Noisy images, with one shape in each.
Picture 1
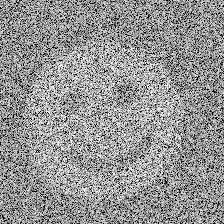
smiling face
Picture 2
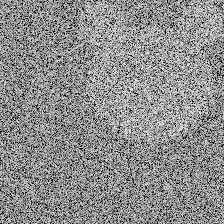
bear's head
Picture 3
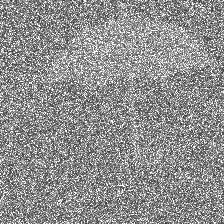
umbrella
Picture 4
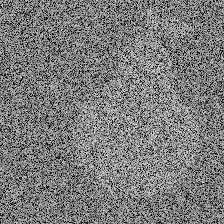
pear
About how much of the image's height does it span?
nearly all
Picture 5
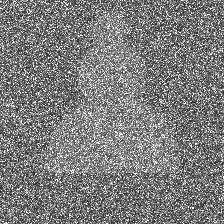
chess pawn
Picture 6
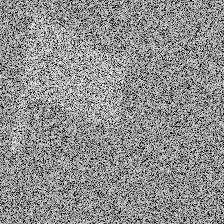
flag
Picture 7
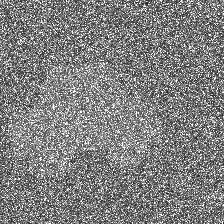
car
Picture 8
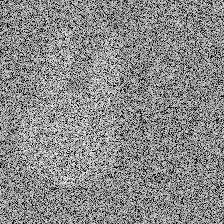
rabbit's head
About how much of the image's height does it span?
two thirds
